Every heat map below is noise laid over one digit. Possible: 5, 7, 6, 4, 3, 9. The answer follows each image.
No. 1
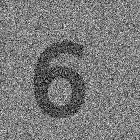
6
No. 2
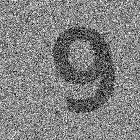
9
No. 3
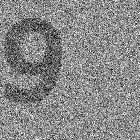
9
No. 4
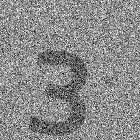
3
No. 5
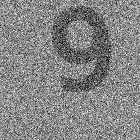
9
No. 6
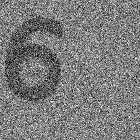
6
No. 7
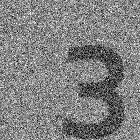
3
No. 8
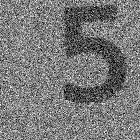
5
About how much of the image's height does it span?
two thirds
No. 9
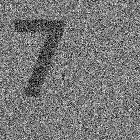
7
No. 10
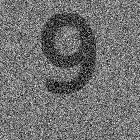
9
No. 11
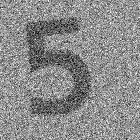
5
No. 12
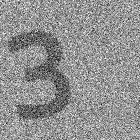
3
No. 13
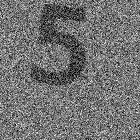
5
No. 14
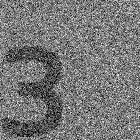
3
